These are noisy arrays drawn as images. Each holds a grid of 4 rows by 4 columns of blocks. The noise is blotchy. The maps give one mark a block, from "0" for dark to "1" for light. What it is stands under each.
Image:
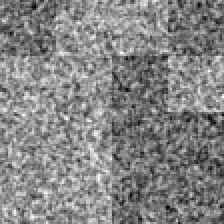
0 1 1 0
1 1 0 1
1 1 0 0
1 1 0 0
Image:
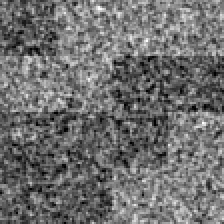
0 1 1 1
1 1 0 0
0 0 0 1
0 0 1 1
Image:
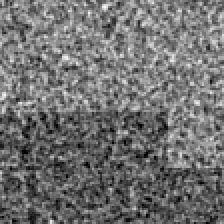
1 1 1 1
1 1 1 1
0 0 0 1
0 0 0 0
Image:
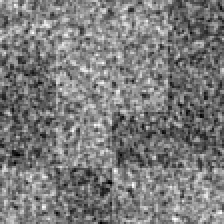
1 1 1 0
0 1 1 0
0 1 0 0
1 0 1 1
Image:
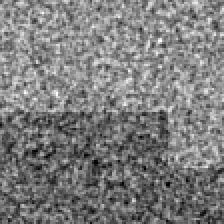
1 1 1 1
1 1 1 1
0 0 0 1
0 0 0 0
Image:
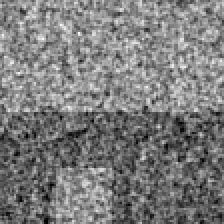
1 1 1 1
1 1 1 1
0 0 0 0
0 1 0 0
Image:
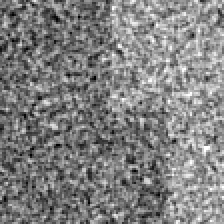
0 0 1 1
0 0 1 1
0 0 0 1
0 0 0 1
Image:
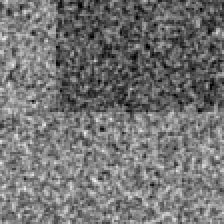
1 0 0 0
1 0 0 0
1 1 1 1
1 1 1 1
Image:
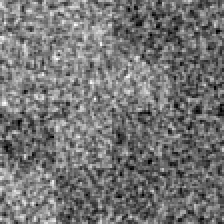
1 1 0 0
1 1 1 0
0 1 0 0
1 0 0 0
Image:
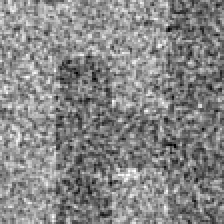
1 1 1 0
1 0 1 0
1 0 0 0
1 0 1 0
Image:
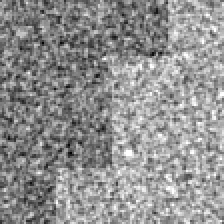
0 0 0 1
0 0 1 1
0 0 1 1
0 1 1 1
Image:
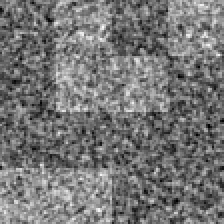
0 1 0 1
0 1 1 0
0 0 0 0
1 1 0 0
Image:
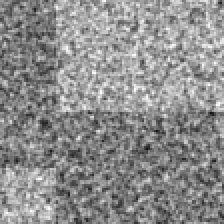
0 1 1 1
0 1 1 1
0 0 0 0
1 0 0 0
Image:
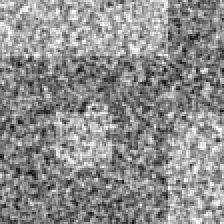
1 1 1 0
0 0 0 0
0 1 0 1
0 0 0 1
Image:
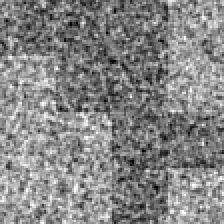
0 0 0 1
1 0 0 1
1 1 0 0
1 1 0 1
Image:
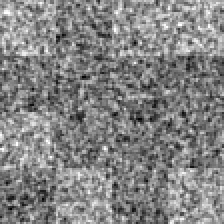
1 0 1 1
0 0 0 0
1 0 0 0
0 1 0 1
